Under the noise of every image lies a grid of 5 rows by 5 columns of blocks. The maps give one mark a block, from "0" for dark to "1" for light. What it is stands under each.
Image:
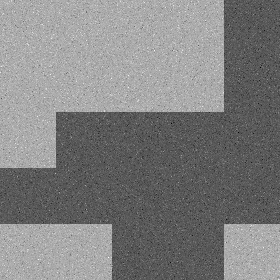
1 1 1 1 0
1 1 1 1 0
1 0 0 0 0
0 0 0 0 0
1 1 0 0 1
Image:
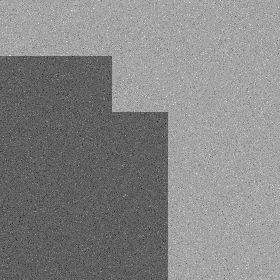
1 1 1 1 1
0 0 1 1 1
0 0 0 1 1
0 0 0 1 1
0 0 0 1 1
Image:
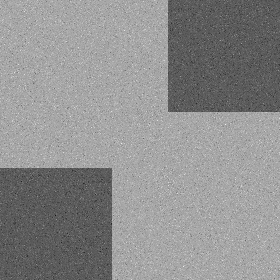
1 1 1 0 0
1 1 1 0 0
1 1 1 1 1
0 0 1 1 1
0 0 1 1 1
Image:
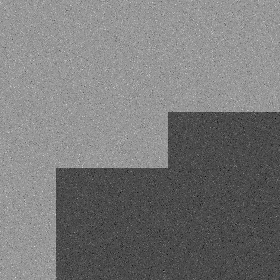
1 1 1 1 1
1 1 1 1 1
1 1 1 0 0
1 0 0 0 0
1 0 0 0 0
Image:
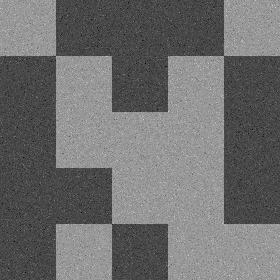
1 0 0 0 1
0 1 0 1 0
0 1 1 1 0
0 0 1 1 0
0 1 0 1 1
